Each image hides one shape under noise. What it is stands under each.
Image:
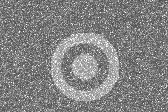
bullseye
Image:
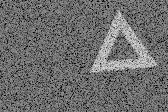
triangle frame
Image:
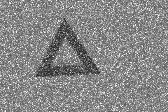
triangle frame
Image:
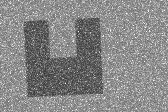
square with a notch
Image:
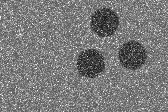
three dots
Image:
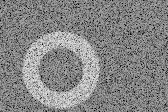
ring
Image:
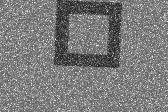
square frame
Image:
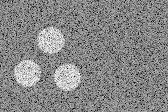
three dots
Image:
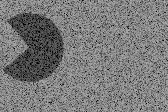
disc with a wedge cut out
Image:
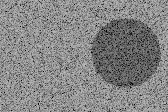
disc
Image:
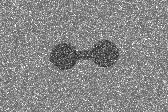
dumbbell
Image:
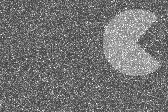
disc with a wedge cut out
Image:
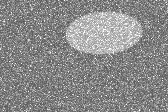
ellipse
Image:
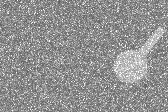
lollipop
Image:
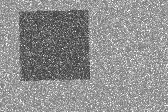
square
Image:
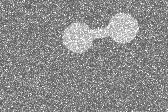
dumbbell
